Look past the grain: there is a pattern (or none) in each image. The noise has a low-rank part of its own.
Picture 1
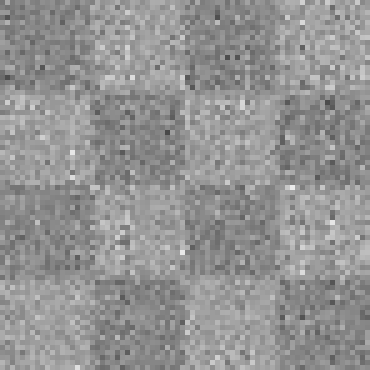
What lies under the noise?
a checkerboard
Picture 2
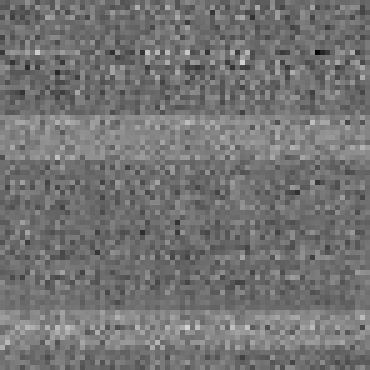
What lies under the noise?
bands of rows
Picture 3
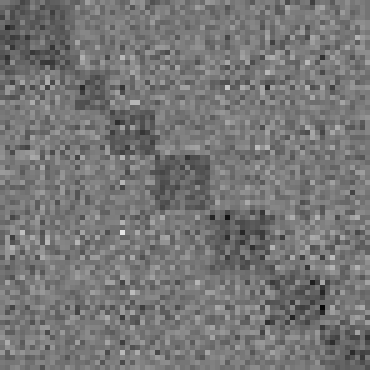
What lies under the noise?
blocks along the diagonal
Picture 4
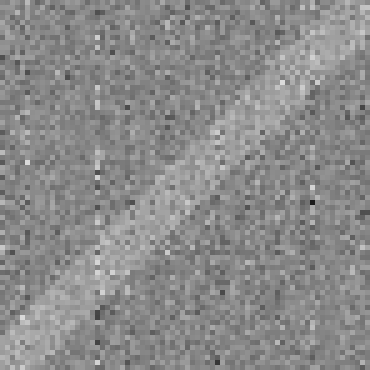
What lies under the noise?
a diagonal band
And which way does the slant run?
bottom left to top right
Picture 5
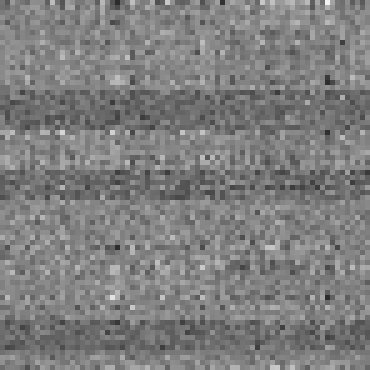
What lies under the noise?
bands of rows
